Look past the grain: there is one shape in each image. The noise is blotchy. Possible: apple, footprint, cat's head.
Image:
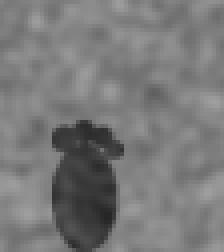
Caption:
dark footprint
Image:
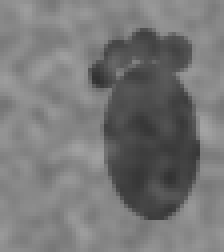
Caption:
dark footprint
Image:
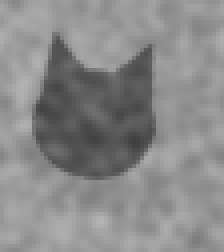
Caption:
dark cat's head
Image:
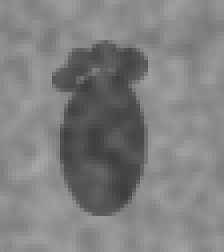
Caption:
dark footprint
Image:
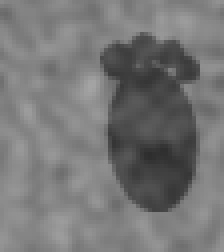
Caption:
dark footprint
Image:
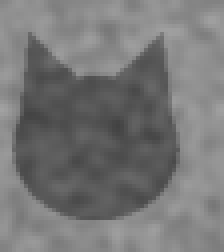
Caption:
dark cat's head
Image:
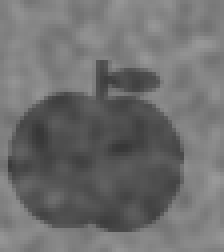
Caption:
dark apple
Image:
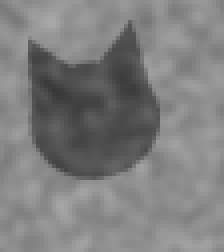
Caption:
dark cat's head
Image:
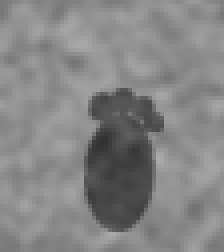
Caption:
dark footprint
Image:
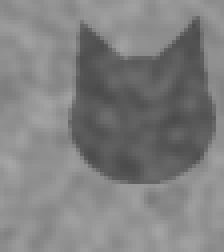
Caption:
dark cat's head
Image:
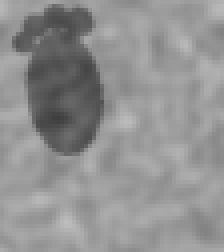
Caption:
dark footprint
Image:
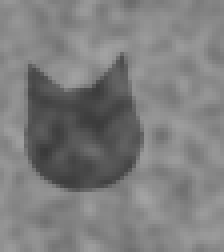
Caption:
dark cat's head
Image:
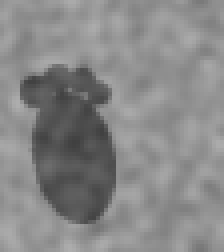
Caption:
dark footprint
